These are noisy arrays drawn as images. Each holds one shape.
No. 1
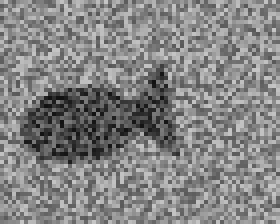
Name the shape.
fish
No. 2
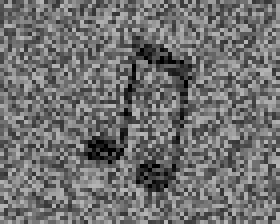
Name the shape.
pair of musical notes
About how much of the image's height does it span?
two thirds
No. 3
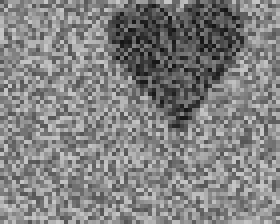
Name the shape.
heart
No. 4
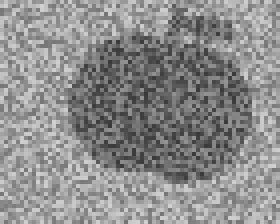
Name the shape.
apple
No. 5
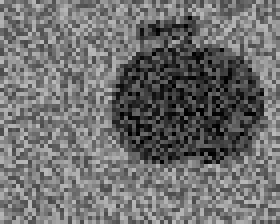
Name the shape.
apple
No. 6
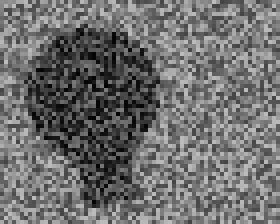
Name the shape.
light bulb
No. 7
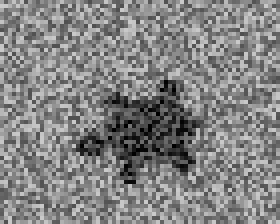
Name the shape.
turtle
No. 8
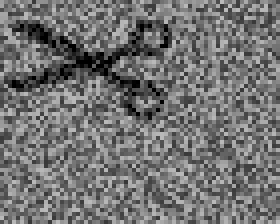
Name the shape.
pair of scissors
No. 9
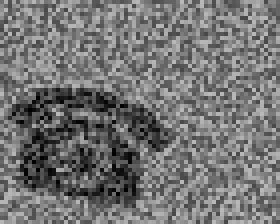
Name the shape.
telephone
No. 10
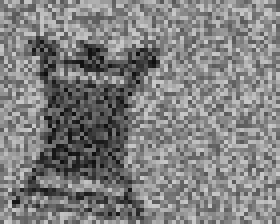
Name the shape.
chess rook
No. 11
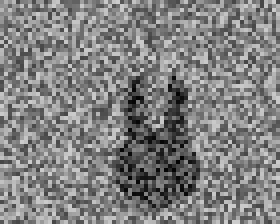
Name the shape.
rabbit's head
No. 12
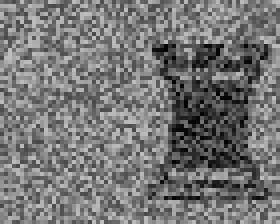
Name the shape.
chess rook
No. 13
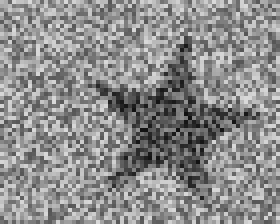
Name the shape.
star
